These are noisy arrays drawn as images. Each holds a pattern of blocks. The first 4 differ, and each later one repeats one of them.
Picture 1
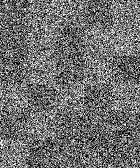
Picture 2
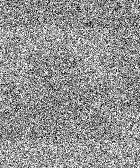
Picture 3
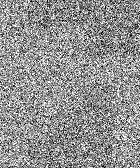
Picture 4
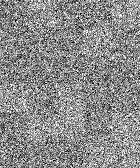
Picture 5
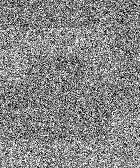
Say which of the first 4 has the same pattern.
2
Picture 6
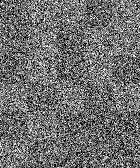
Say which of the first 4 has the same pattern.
1
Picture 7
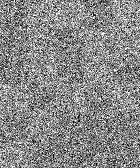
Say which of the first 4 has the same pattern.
1
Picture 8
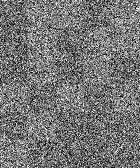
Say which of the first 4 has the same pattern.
1
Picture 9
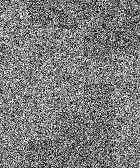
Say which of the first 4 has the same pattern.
3
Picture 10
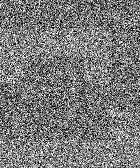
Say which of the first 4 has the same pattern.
2
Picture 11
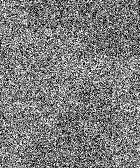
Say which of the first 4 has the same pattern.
3
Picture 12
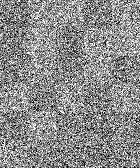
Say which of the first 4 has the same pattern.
1
